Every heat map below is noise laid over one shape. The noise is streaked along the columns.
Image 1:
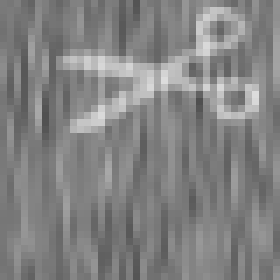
pair of scissors
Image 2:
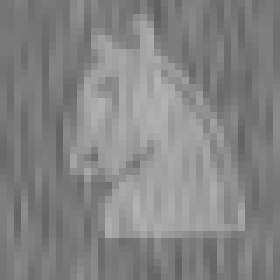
chess knight
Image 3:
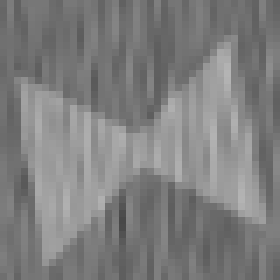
bow tie
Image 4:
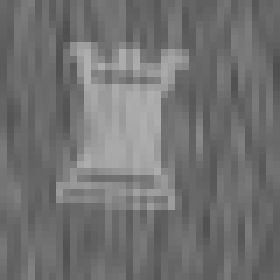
chess rook
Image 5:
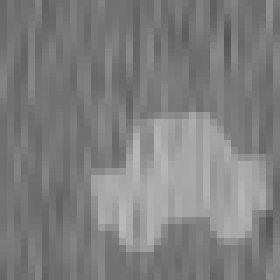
car
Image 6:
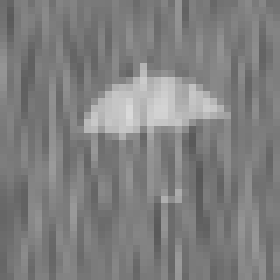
umbrella
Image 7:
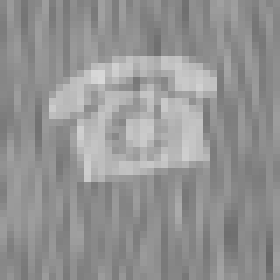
telephone
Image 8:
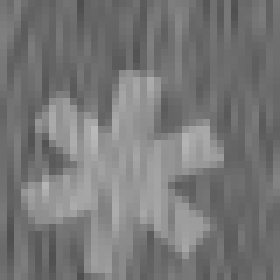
asterisk
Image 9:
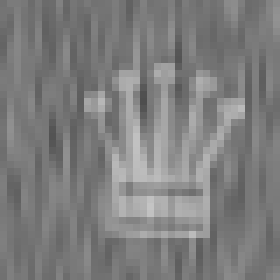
chess queen
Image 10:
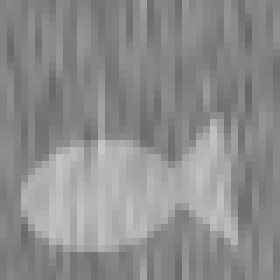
fish
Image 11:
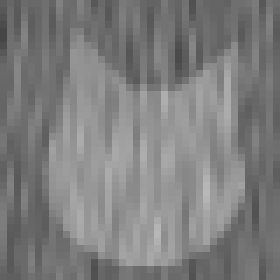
cat's head
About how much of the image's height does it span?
nearly all
